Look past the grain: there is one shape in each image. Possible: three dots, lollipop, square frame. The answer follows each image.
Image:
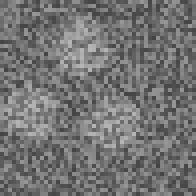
three dots
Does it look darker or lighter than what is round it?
lighter
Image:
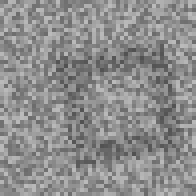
square frame
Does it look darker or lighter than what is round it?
darker
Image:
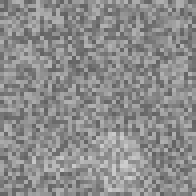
lollipop
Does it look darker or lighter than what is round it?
lighter
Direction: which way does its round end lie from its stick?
right
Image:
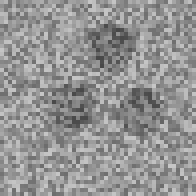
three dots
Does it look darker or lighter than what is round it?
darker
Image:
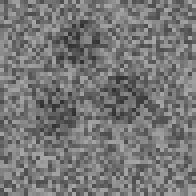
three dots
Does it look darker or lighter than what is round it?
darker
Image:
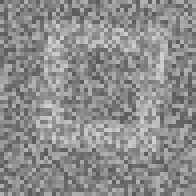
square frame
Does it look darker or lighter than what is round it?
lighter
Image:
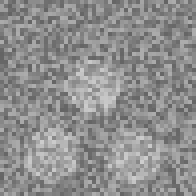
three dots
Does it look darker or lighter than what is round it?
lighter
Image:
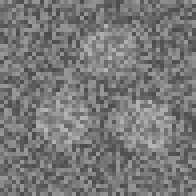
three dots
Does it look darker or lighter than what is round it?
lighter
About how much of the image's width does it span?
two thirds
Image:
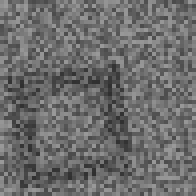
square frame
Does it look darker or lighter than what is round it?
darker
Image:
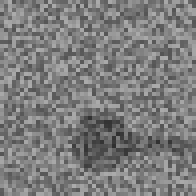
lollipop
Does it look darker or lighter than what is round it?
darker
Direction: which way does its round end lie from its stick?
left
